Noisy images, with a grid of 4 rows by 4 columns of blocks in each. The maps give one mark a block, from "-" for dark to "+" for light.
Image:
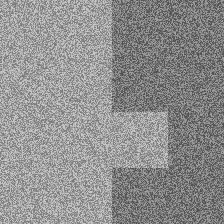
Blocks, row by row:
+ + - -
+ + - -
+ + + -
+ + - -
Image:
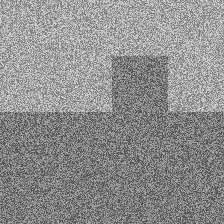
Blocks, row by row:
+ + + +
+ + - +
- - - -
- - - -
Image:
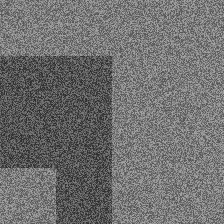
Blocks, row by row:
+ + + +
- - + +
- - + +
+ - + +
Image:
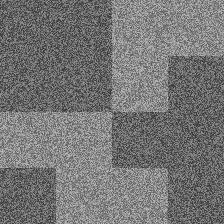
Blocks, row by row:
- - + +
- - + -
+ + - -
- + + -
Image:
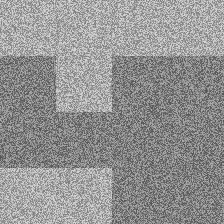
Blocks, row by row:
+ + + +
- + - -
- - - -
+ + - -
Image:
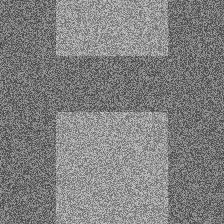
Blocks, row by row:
- + + -
- - - -
- + + -
- + + -
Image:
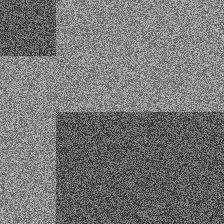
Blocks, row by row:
- + + +
+ + + +
+ - - -
+ - - -
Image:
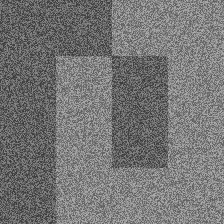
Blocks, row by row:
- - + +
- + - +
- + - +
- + + +
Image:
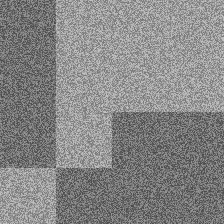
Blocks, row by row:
- + + +
- + + +
- + - -
+ - - -
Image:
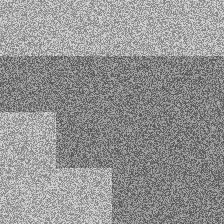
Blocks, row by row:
+ + + +
- - - -
+ - - -
+ + - -
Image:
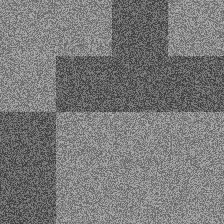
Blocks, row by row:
+ + - +
+ - - -
- + + +
- + + +
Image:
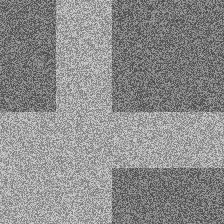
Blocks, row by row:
- + - -
- + - -
+ + + +
+ + - -
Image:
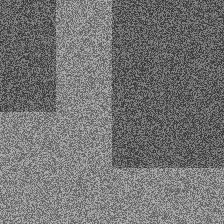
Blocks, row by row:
- + - -
- + - -
+ + - -
+ + + +
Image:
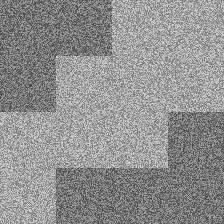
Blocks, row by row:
- - + +
- + + +
+ + + -
+ - - -
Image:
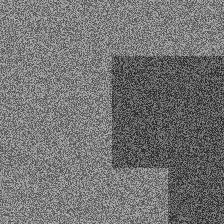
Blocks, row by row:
+ + + +
+ + - -
+ + - -
+ + + -
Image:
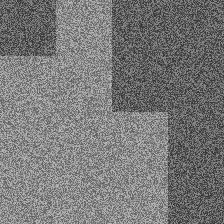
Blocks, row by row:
- + - -
+ + - -
+ + + -
+ + + -
